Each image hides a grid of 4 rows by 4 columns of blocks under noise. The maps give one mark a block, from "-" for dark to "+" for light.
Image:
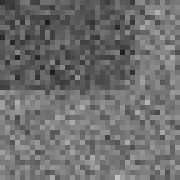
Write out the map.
- - - +
- - - +
+ + + +
+ + + +
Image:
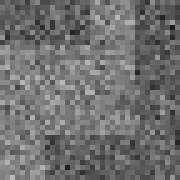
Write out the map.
- - + -
+ + + -
+ + + -
+ - - -
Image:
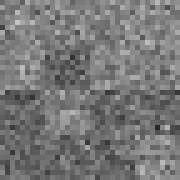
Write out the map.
+ + + +
+ - + +
- + - -
- - - +
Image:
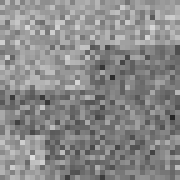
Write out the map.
+ + + +
+ + - -
- - - -
+ - - -
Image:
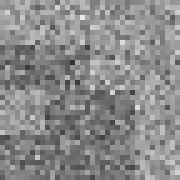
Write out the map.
+ + + +
- - + +
+ - - +
- - - +
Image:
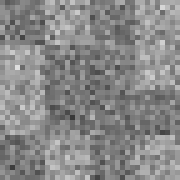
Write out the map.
- + - +
+ - - +
+ - - -
- + - +
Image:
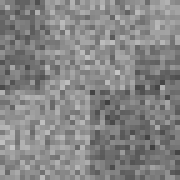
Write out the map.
- + + +
- + + -
+ + - -
+ + - -
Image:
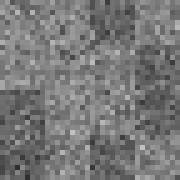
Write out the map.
+ + - +
+ + + -
- + + -
- + - +
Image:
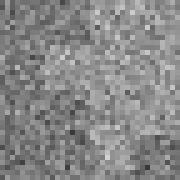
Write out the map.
- - + +
- + + +
- - + +
- - + -
